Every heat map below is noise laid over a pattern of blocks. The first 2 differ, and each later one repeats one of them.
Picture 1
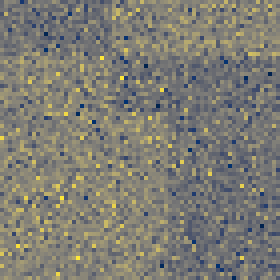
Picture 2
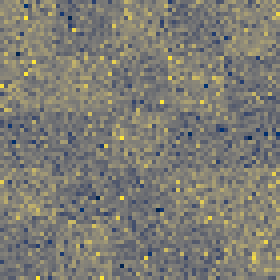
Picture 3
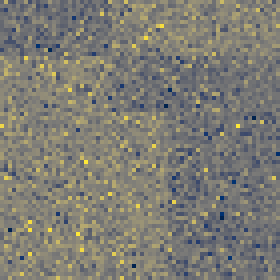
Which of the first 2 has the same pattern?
1
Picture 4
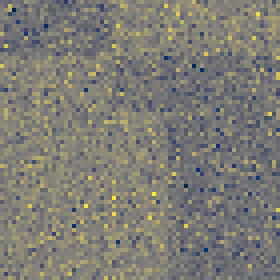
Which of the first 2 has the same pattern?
1
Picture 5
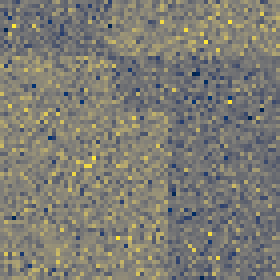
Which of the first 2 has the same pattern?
1
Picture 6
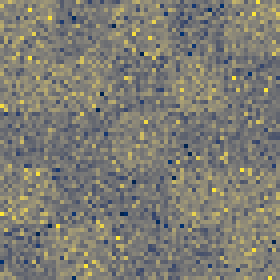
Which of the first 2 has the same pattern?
2
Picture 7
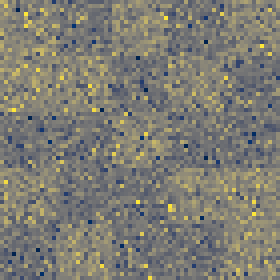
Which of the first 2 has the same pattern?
2
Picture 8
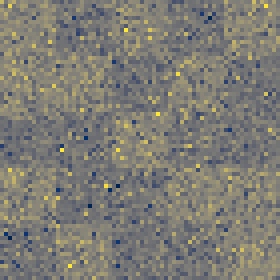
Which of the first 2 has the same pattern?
2
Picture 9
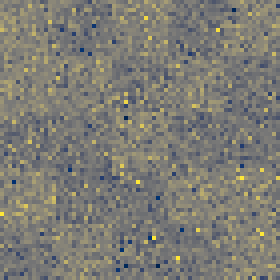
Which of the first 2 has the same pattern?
2
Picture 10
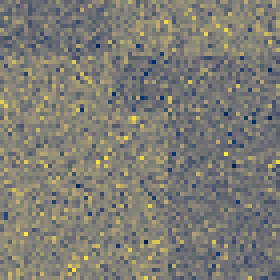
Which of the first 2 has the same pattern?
1
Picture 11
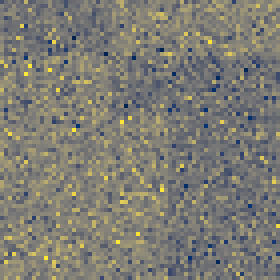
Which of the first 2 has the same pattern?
1
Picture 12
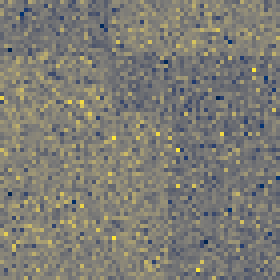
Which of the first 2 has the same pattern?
1
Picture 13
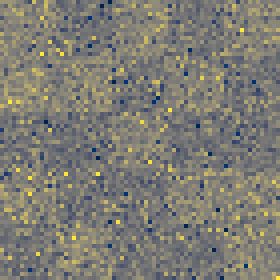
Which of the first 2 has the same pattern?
2
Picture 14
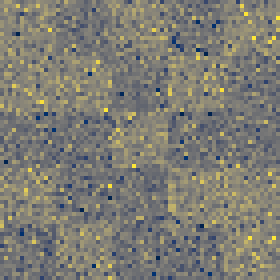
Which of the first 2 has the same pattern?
2
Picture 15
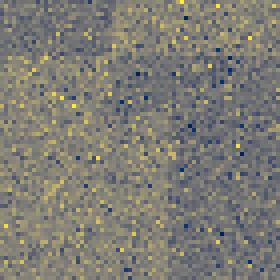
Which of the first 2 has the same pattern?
1
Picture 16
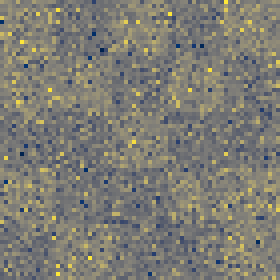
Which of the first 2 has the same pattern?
2
